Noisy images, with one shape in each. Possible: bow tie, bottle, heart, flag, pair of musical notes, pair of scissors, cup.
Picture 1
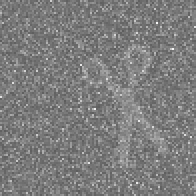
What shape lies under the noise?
pair of scissors
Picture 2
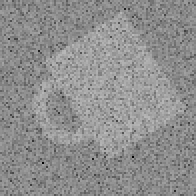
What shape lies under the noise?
cup
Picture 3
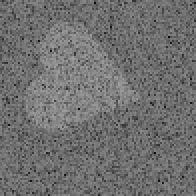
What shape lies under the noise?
heart
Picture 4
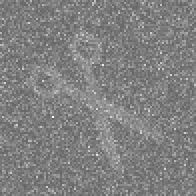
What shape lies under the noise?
pair of scissors
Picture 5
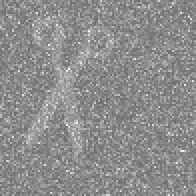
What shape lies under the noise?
pair of scissors
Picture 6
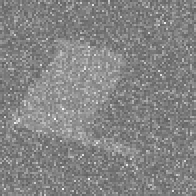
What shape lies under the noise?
flag
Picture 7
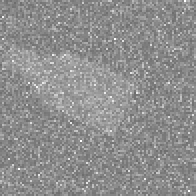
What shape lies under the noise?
bottle
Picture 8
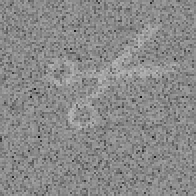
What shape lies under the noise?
pair of scissors
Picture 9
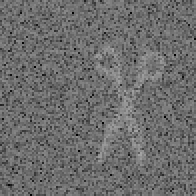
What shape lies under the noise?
pair of scissors
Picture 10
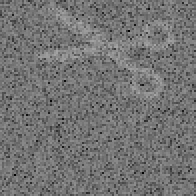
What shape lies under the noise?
pair of scissors
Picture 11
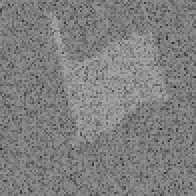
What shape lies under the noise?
flag
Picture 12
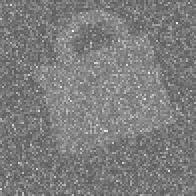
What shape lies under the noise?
cup
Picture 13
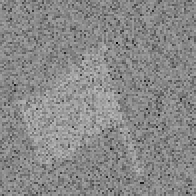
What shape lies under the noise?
flag
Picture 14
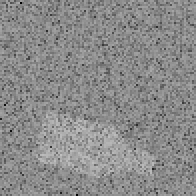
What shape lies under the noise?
bottle
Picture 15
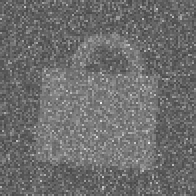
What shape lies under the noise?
cup
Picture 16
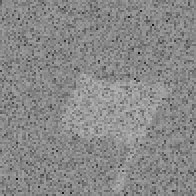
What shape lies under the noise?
flag
